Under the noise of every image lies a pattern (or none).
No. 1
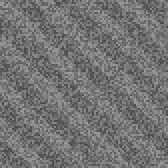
diagonal stripes
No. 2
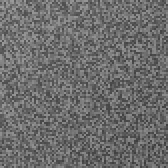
a smooth slope
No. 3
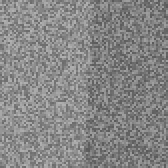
a sharp edge
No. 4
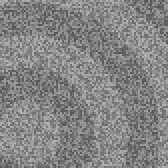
rings round one point
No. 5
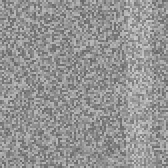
one vertical stripe
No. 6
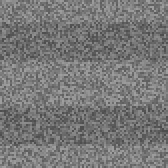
horizontal stripes
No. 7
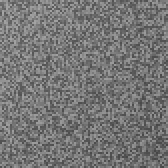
a smooth slope
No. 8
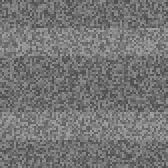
horizontal stripes
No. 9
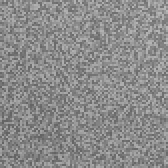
a smooth slope
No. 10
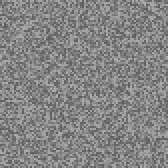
only noise
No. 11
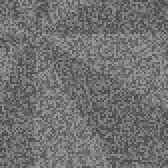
spokes from one point
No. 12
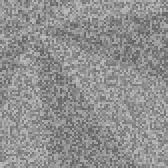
spokes from one point
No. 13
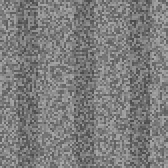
vertical stripes
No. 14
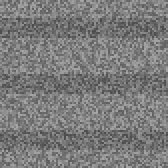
horizontal stripes
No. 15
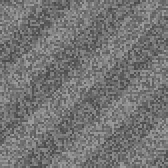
diagonal stripes
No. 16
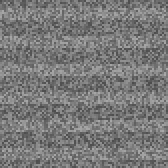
horizontal stripes
